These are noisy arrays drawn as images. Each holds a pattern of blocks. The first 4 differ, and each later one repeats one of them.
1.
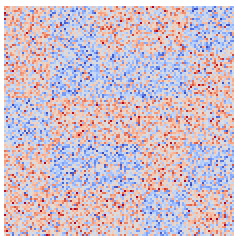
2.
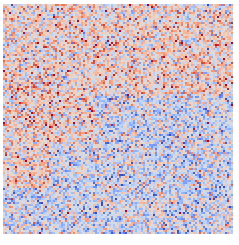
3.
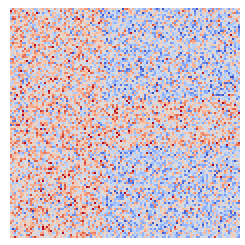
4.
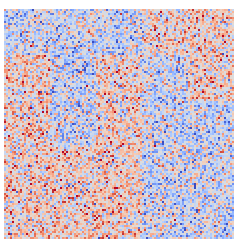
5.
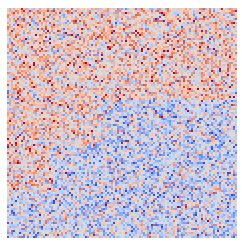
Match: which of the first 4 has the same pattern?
2
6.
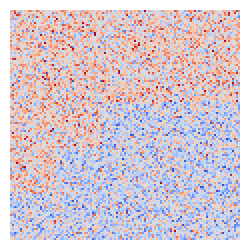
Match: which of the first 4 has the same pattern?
2
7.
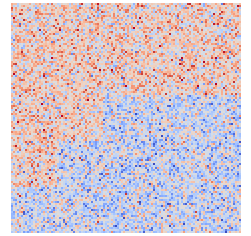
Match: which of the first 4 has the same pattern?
2
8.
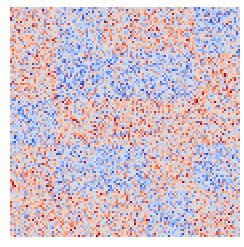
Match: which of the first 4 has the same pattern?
1
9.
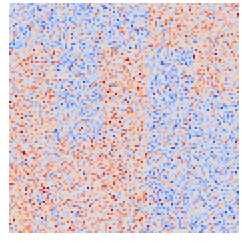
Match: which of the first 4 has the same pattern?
4
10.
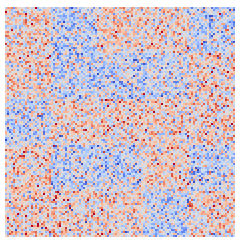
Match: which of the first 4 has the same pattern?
1
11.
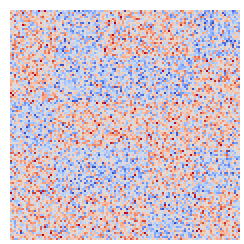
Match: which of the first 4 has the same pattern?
1
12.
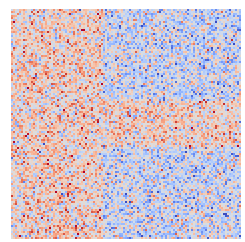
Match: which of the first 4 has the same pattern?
3
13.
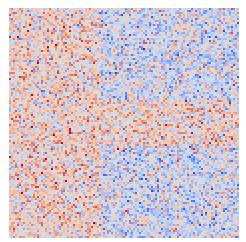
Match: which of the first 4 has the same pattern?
3
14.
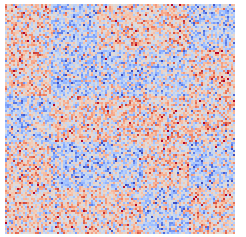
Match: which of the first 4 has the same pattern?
1
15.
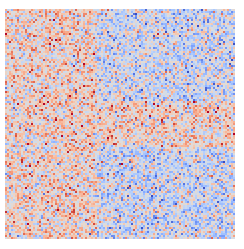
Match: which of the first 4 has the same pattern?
3
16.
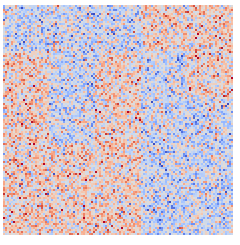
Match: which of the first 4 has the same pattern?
4
